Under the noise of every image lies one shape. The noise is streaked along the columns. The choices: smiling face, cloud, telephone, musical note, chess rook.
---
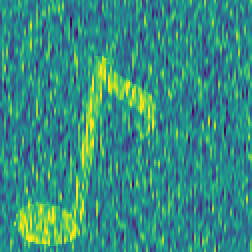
light musical note
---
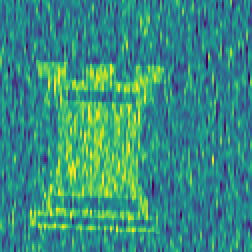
light chess rook
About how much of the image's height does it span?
two thirds
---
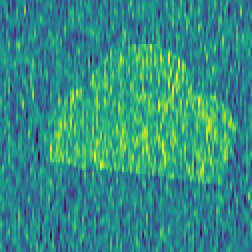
light cloud
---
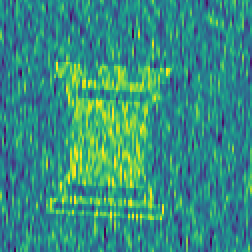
light chess rook
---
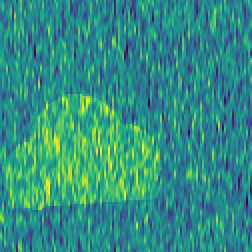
light cloud
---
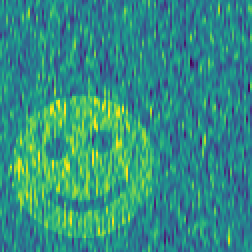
light smiling face
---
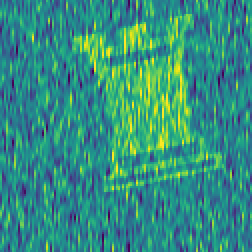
light chess rook
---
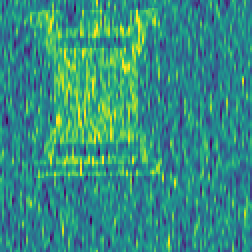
light chess rook
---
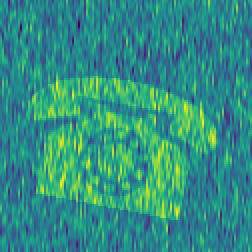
light telephone
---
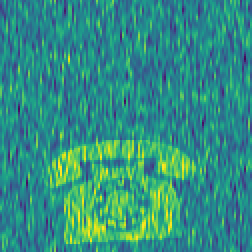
light telephone
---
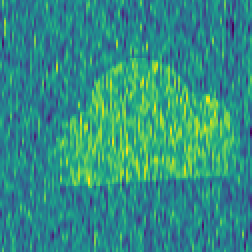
light cloud
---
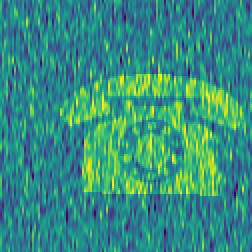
light telephone
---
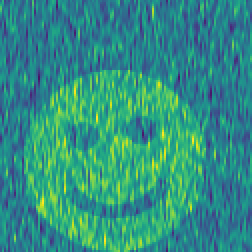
light smiling face
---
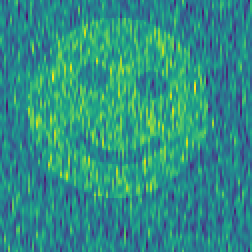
light smiling face
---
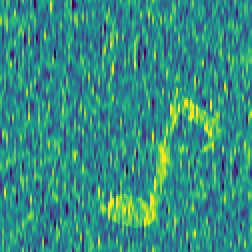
light musical note
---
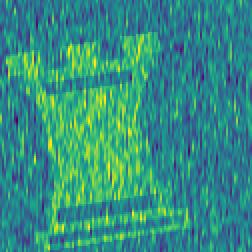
light chess rook
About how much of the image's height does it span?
nearly all
